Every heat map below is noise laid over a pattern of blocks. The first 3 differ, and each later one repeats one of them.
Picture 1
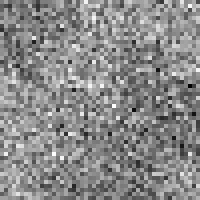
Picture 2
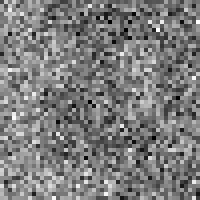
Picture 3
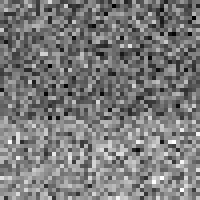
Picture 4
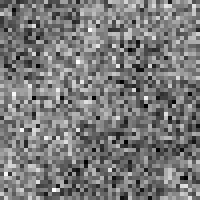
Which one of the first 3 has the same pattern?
1
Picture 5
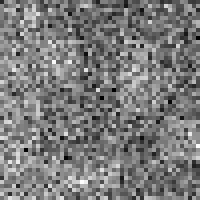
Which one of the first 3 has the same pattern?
2
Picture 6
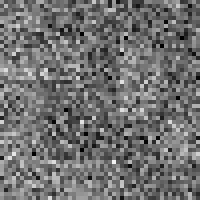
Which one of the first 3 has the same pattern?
2
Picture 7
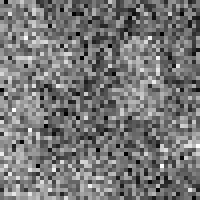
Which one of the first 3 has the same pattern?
2
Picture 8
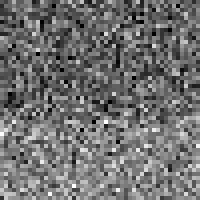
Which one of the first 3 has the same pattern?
3
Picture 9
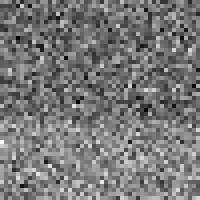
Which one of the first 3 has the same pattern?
3
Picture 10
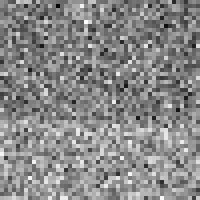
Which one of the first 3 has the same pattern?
3
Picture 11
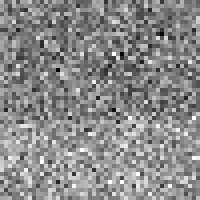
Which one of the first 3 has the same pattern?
3
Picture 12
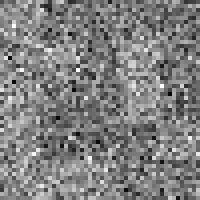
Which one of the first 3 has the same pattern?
2
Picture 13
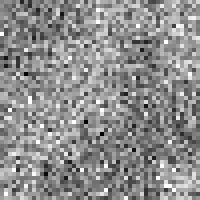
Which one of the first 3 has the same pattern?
1
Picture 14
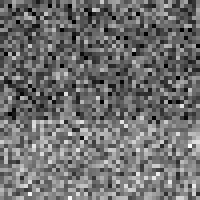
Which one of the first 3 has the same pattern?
3
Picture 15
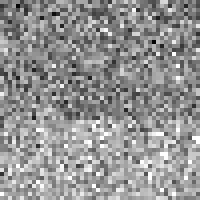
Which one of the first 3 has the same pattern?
3
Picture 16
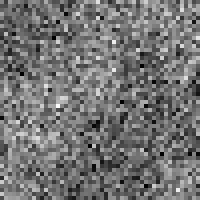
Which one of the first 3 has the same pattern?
1
